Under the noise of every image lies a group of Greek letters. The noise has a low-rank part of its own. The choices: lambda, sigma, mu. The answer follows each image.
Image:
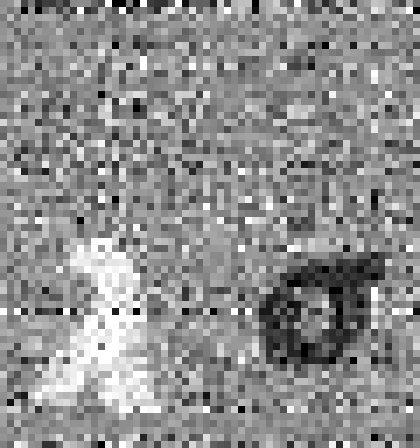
bottom left: light lambda; bottom right: dark sigma
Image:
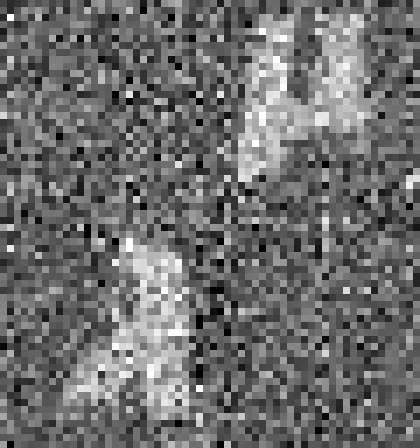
top right: light mu; bottom left: light lambda
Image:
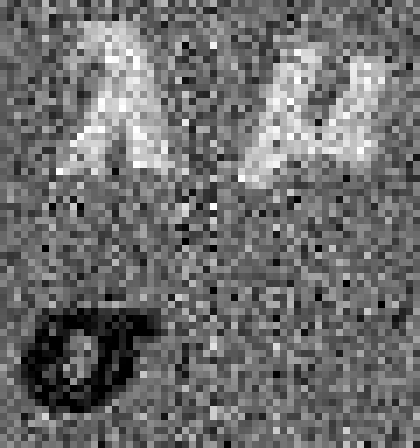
top left: light lambda; top right: light mu; bottom left: dark sigma
